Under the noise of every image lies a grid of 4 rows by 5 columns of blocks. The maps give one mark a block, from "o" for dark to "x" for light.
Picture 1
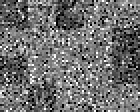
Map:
oxoxx
xxxxo
oxxxo
xoxxx
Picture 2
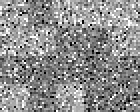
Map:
xoxxx
xxoox
ooooo
xoxoo
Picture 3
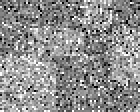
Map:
oooxo
oxxox
xxoox
xxooo
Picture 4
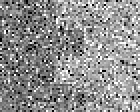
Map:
ooxxx
oooxx
ooxxx
oooxx
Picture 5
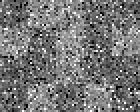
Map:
oxxoo
xoxox
ooxoo
oxoxo
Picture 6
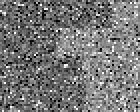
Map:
oooox
ooxxx
oooxx
oooxx
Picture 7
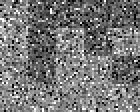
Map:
xoooo
xoxox
xoxxo
xxxxx
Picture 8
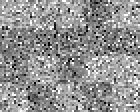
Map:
xxxox
ooooo
oxoxx
xoxox
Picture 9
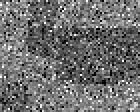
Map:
xoxxx
xoooo
xxooo
oxxxx
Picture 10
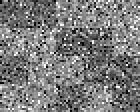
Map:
ooxxx
xxoox
oxxoo
xxoxo
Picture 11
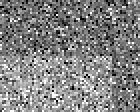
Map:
ooooo
ooooo
xxxxo
xxxxo
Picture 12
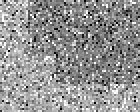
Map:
xoooo
xoooo
xxooo
xxxxx
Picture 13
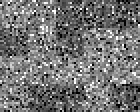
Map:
xxooo
oxoxx
xxxxx
xooxo
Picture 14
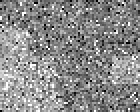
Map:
ooooo
xoooo
xxoox
xxooo
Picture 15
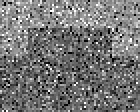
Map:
xxxxx
xooox
ooooo
ooooo
